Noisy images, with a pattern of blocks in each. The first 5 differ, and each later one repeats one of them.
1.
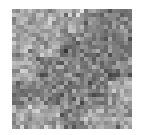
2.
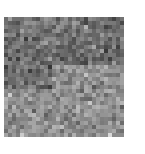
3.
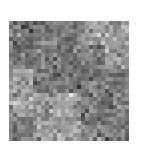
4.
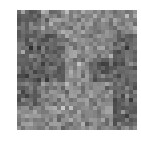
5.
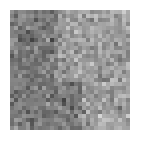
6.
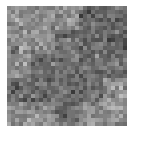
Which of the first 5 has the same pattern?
1
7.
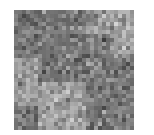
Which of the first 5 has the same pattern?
3
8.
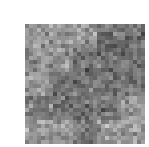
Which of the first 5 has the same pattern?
1
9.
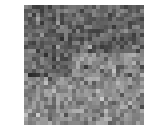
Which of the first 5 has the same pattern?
2
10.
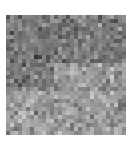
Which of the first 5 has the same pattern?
2
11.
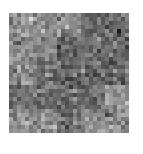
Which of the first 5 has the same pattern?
1
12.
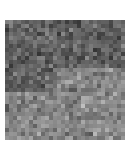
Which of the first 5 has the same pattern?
2
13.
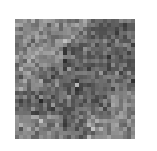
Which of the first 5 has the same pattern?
1
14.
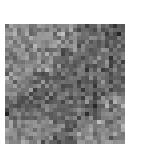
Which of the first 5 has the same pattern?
1
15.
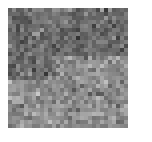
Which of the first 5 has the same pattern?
2
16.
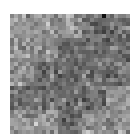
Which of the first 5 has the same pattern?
1
